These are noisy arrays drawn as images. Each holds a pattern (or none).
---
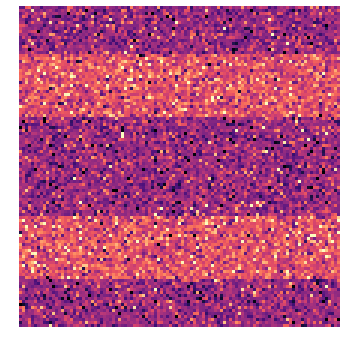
horizontal stripes
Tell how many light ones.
2
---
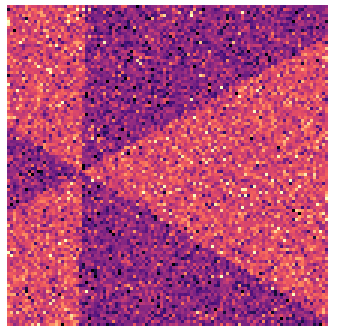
spokes from one point
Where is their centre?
middle left
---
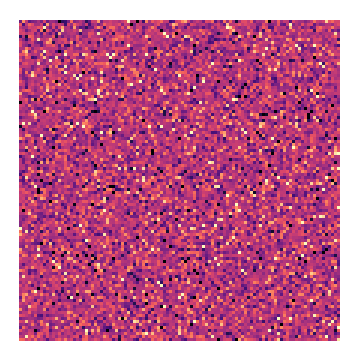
only noise
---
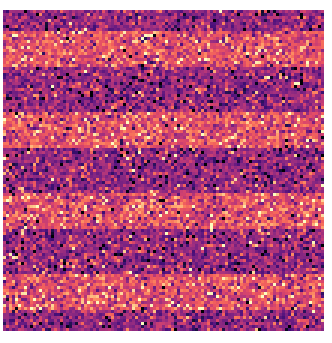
horizontal stripes
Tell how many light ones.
4
